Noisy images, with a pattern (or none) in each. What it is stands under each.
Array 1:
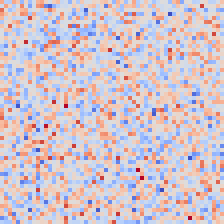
only noise
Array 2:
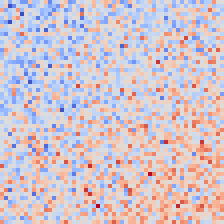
a smooth slope
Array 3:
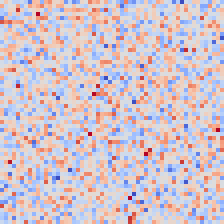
only noise
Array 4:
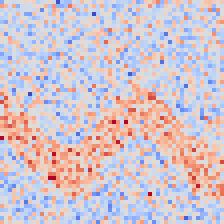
a wavy band
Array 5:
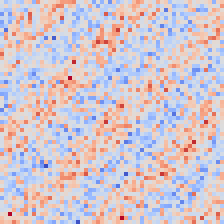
diagonal stripes
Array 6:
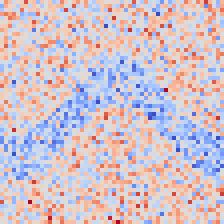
a wavy band
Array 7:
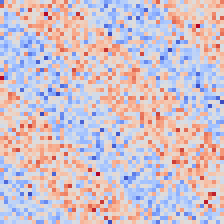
diagonal stripes
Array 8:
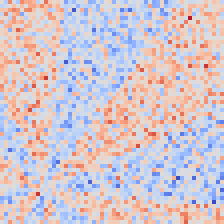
spokes from one point
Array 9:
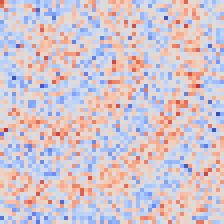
rings round one point
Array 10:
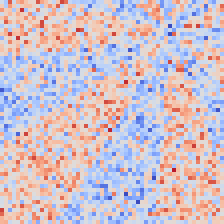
spokes from one point
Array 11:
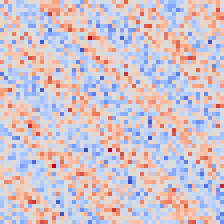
diagonal stripes
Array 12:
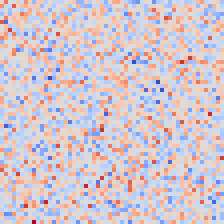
only noise
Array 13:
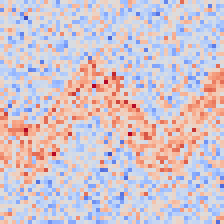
a wavy band
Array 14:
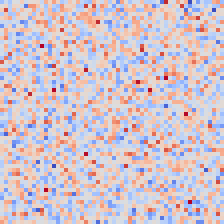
only noise
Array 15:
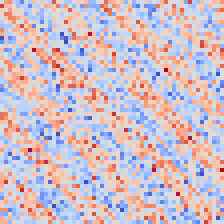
diagonal stripes
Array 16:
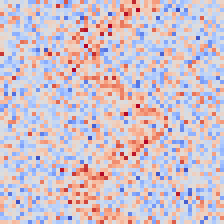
a wavy band
